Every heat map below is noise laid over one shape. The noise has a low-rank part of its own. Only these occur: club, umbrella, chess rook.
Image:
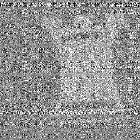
chess rook
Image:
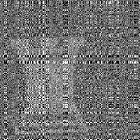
chess rook
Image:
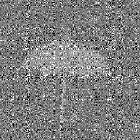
umbrella
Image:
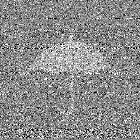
umbrella
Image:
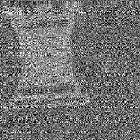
chess rook
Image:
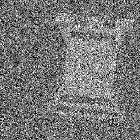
chess rook
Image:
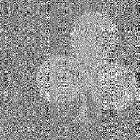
club
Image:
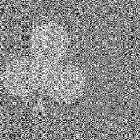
club
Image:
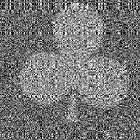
club
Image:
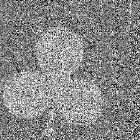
club
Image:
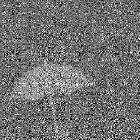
umbrella
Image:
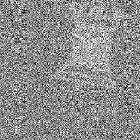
chess rook
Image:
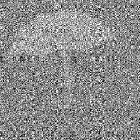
umbrella
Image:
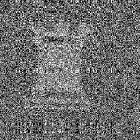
chess rook
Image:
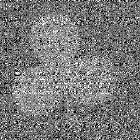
club
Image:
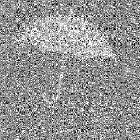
umbrella
